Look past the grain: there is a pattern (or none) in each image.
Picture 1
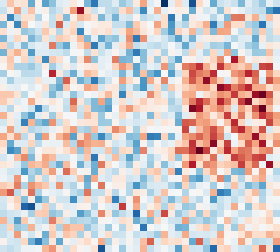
one block
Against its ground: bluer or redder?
redder
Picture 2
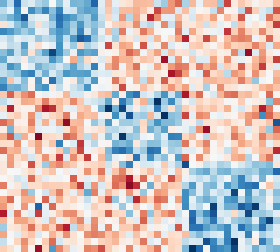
blocks along the diagonal
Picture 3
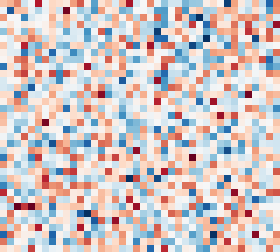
only noise
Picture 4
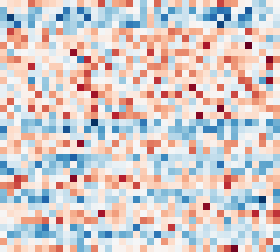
bands of rows
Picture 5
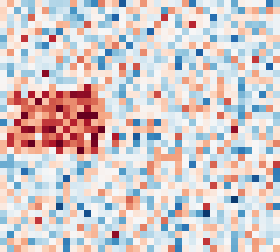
one block
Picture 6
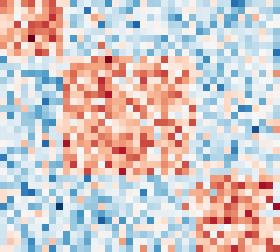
blocks along the diagonal
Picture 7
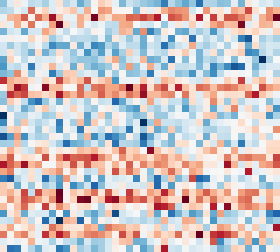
bands of rows
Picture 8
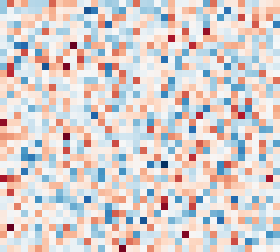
only noise
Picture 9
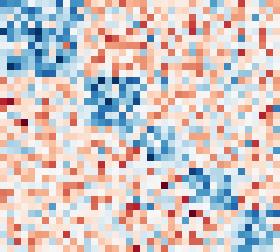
blocks along the diagonal
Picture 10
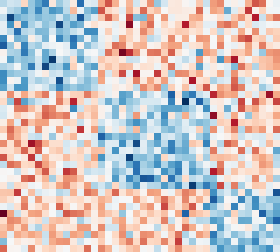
blocks along the diagonal
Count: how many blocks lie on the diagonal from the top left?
3
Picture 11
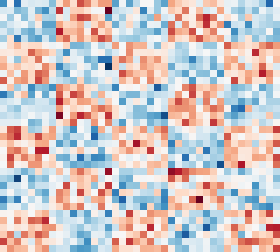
a checkerboard
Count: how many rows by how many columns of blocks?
6 by 5
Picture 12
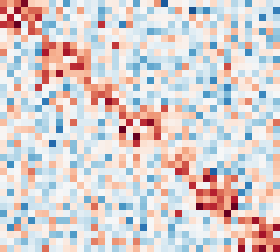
blocks along the diagonal
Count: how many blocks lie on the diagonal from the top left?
7
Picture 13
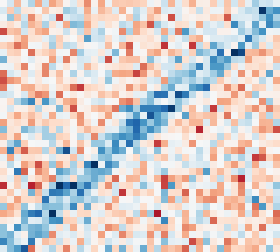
a diagonal band
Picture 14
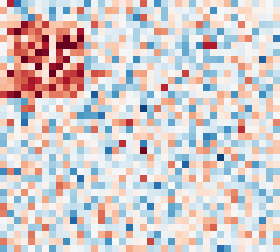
one block
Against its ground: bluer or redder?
redder
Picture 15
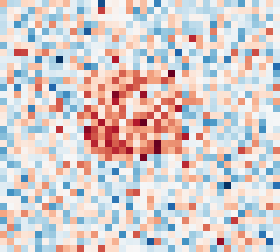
one block
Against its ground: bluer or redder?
redder
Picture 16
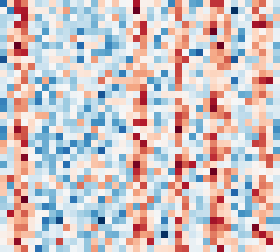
bands of columns
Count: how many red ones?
5
